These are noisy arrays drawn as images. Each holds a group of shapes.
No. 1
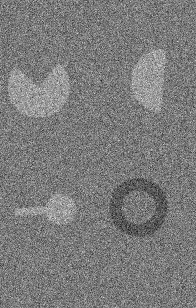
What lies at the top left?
disc with a wedge cut out
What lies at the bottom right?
ring
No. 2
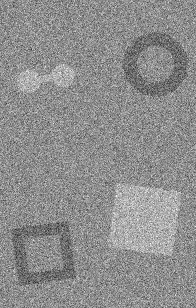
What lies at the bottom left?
square frame
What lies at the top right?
ring
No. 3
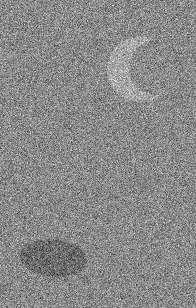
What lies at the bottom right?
nothing
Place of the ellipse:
bottom left
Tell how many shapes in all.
2
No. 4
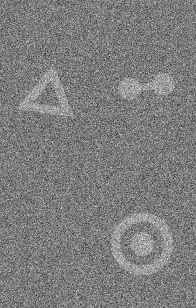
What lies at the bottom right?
bullseye
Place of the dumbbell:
top right
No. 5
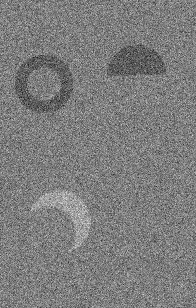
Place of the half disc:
top right
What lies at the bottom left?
crescent
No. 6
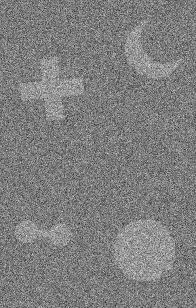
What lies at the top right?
crescent
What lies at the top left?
cross
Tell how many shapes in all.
4
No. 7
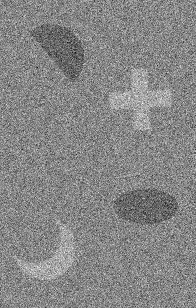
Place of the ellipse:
bottom right
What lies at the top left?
half disc
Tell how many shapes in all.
4
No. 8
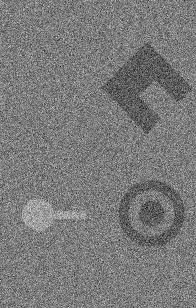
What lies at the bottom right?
bullseye
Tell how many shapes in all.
3
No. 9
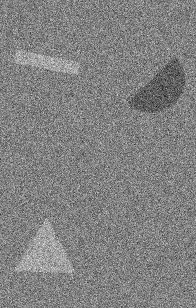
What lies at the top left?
bar
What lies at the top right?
half disc
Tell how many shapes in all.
3
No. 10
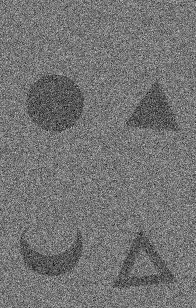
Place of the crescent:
bottom left
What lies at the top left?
disc
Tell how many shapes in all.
4
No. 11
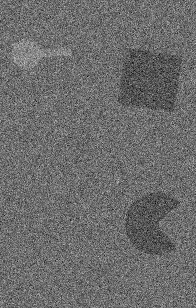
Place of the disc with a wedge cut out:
bottom right
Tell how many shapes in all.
3
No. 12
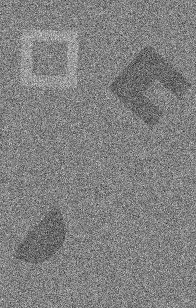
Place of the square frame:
top left
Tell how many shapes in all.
3
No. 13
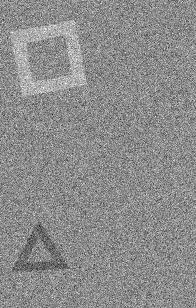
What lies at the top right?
nothing
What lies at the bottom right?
nothing
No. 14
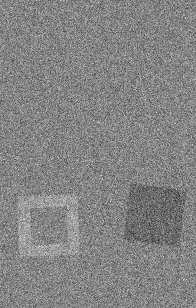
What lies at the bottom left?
square frame
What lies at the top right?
nothing
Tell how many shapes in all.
2
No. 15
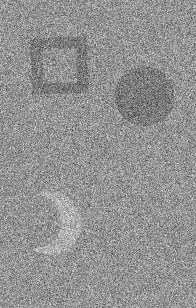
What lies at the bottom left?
crescent
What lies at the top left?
square frame
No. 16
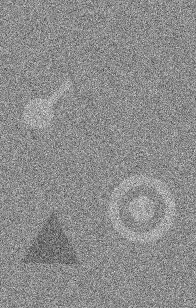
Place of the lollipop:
top left
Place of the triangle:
bottom left
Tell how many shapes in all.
3
